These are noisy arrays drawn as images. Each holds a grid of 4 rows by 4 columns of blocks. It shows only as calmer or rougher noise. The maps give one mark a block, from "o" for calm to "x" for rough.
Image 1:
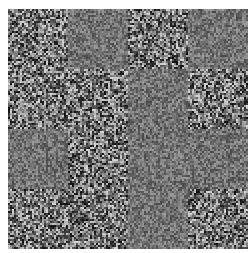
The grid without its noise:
xoxo
xxox
oxoo
xxox
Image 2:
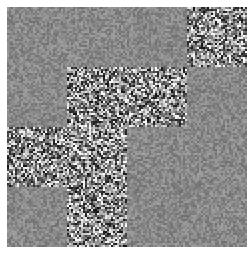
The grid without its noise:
ooox
oxxo
xxoo
oxoo
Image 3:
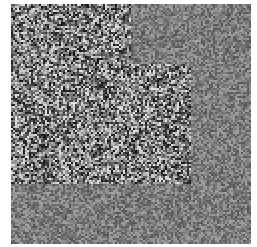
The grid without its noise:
xxoo
xxxo
xxxo
oooo
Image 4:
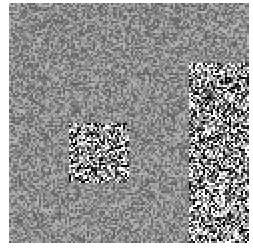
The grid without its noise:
oooo
ooox
oxox
ooox
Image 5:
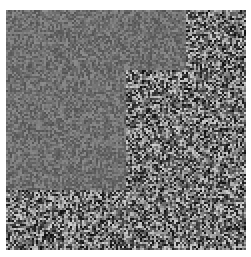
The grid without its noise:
ooox
ooxx
ooxx
xxxx
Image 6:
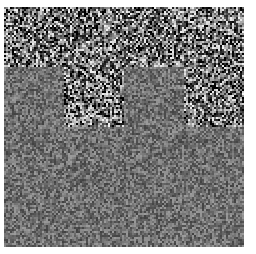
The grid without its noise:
xxxx
oxox
oooo
oooo
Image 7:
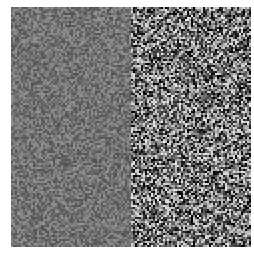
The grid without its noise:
ooxx
ooxx
ooxx
ooxx
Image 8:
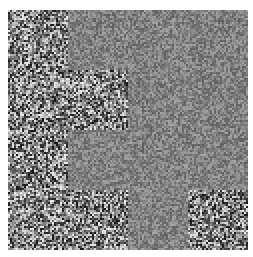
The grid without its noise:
xooo
xxoo
xooo
xxox
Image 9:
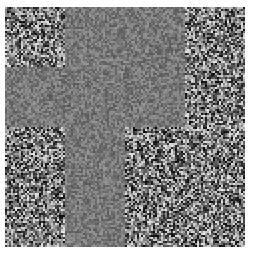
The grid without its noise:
xoox
ooox
xoxx
xoxx
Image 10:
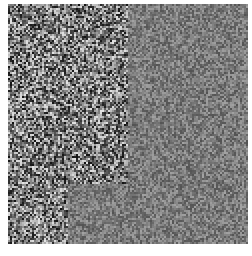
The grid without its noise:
xxoo
xxoo
xxoo
xooo
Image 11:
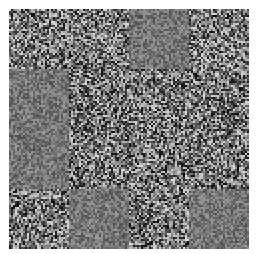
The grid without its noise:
xxox
oxxx
oxxx
xoxo
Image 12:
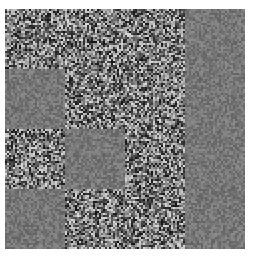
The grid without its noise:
xxxo
oxxo
xoxo
oxxo
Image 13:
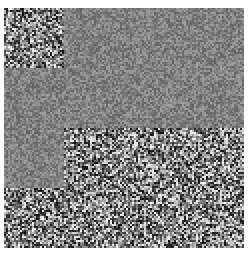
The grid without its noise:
xooo
oooo
oxxx
xxxx
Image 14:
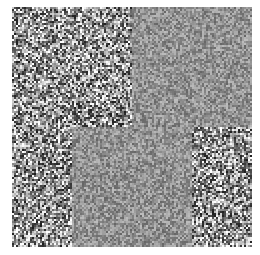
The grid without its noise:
xxoo
xxoo
xoox
xoox
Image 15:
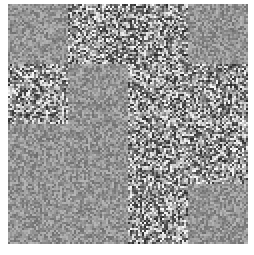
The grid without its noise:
oxxo
xoxx
ooxx
ooxo
